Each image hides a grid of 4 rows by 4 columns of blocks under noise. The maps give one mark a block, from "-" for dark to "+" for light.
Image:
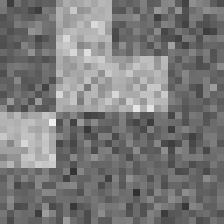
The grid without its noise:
- + - -
- + + -
+ - - -
- - - -
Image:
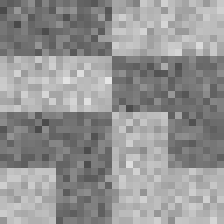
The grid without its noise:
- - + +
+ + - -
- - + -
+ - + +
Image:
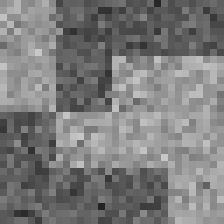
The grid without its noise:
+ - - -
+ - + +
- + + +
- - - +
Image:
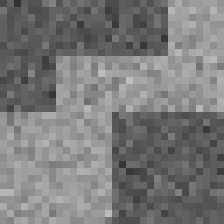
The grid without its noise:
- - - +
- + + +
+ + - -
+ + - -
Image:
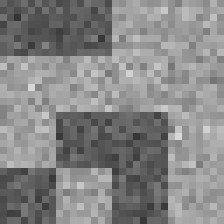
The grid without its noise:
- - + +
+ + + +
+ - - +
- + - +
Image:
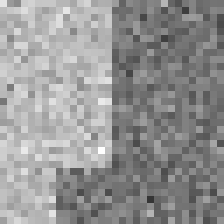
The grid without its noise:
+ + - -
+ + - -
+ + - -
+ - - -
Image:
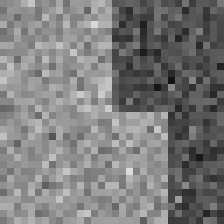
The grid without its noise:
+ + - -
+ + - -
+ + + -
+ + + -
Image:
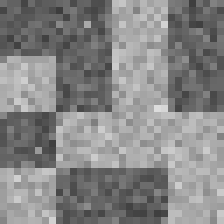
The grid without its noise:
- - + -
+ - + -
- + + +
+ - - +
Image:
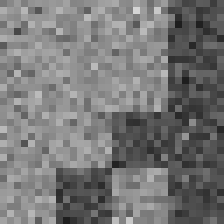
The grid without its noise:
+ + + -
+ + + -
+ + - -
+ - + -
